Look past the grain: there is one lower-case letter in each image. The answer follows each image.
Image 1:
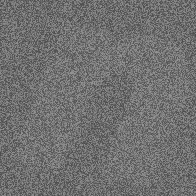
light n
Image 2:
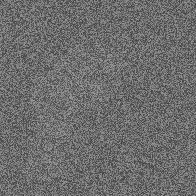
light f
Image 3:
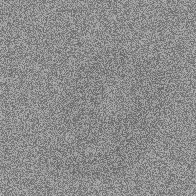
dark g
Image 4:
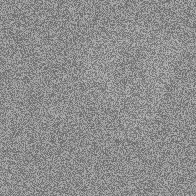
light q
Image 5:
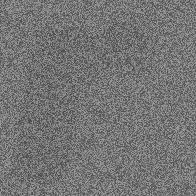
dark r
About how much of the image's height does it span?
nearly all
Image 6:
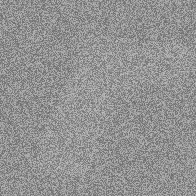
light r
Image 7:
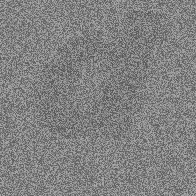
dark d
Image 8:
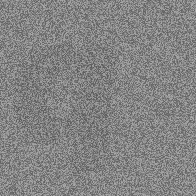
dark q
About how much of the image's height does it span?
two thirds
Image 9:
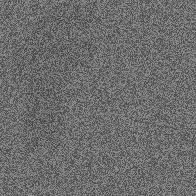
dark f
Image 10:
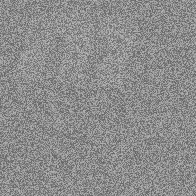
light m
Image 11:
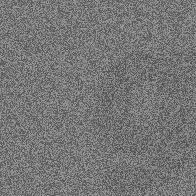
dark g
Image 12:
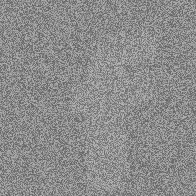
light f
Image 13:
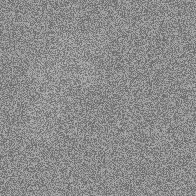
light f
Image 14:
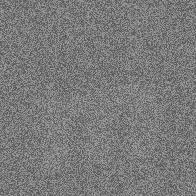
light m
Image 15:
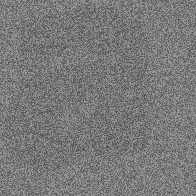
dark a
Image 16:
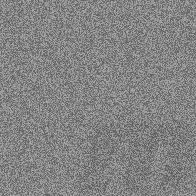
dark m
